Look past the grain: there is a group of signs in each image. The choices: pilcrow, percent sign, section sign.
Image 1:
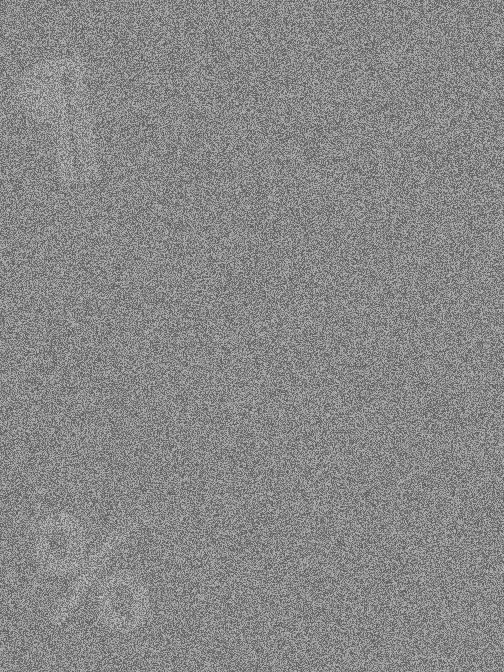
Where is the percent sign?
bottom left
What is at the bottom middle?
nothing
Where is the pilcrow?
top left
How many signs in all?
2
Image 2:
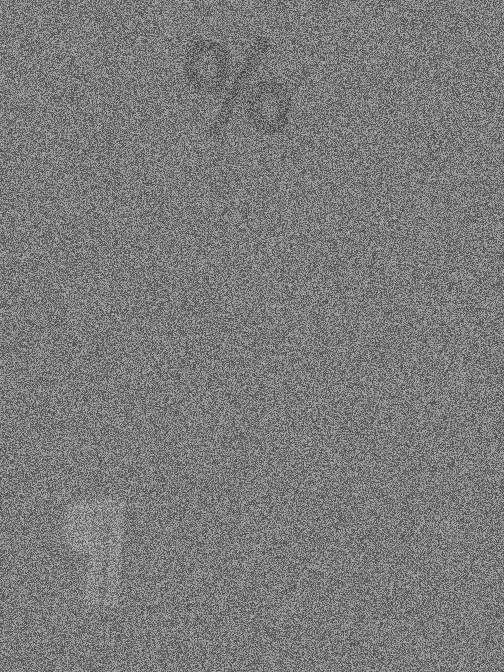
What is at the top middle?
percent sign
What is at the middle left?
nothing
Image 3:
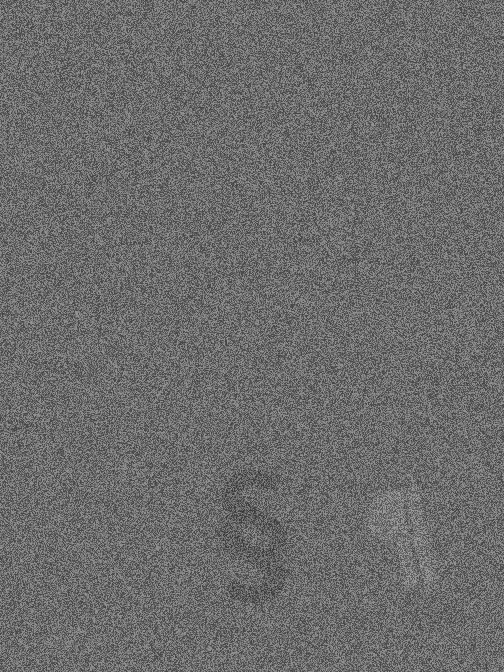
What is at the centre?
nothing
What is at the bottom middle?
section sign
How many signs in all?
2
